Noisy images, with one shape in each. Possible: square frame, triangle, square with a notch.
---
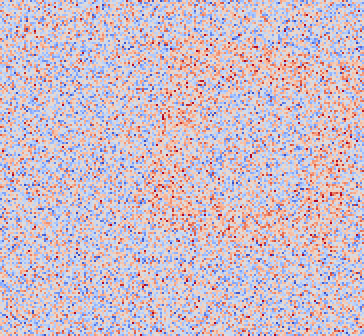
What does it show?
red square frame
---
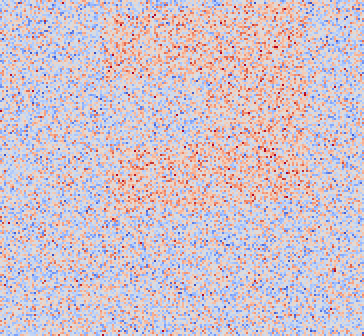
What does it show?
red square with a notch
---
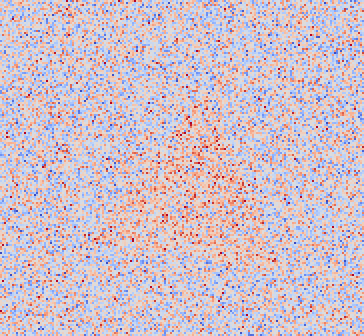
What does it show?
red triangle
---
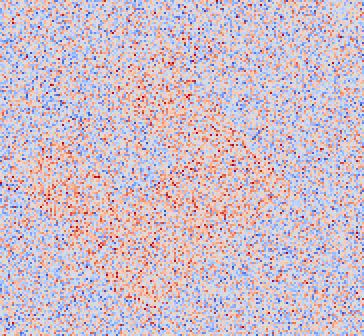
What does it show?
red square with a notch
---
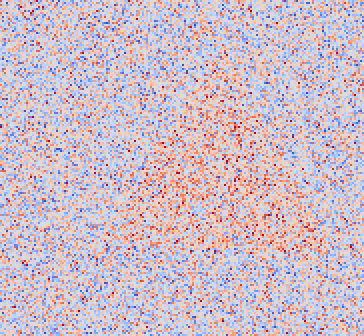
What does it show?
red triangle
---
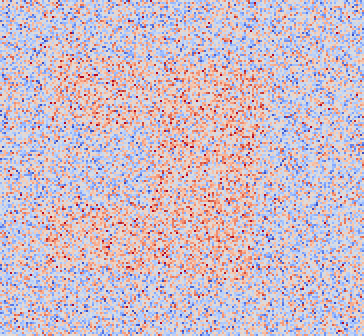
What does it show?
red square with a notch
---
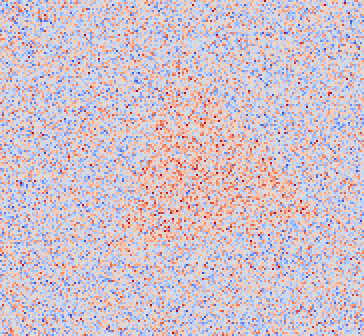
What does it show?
red triangle
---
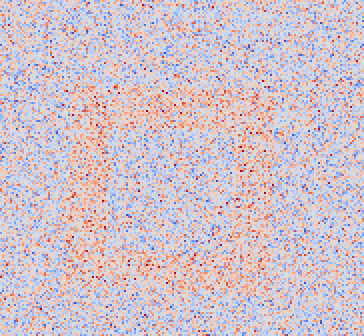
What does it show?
red square frame
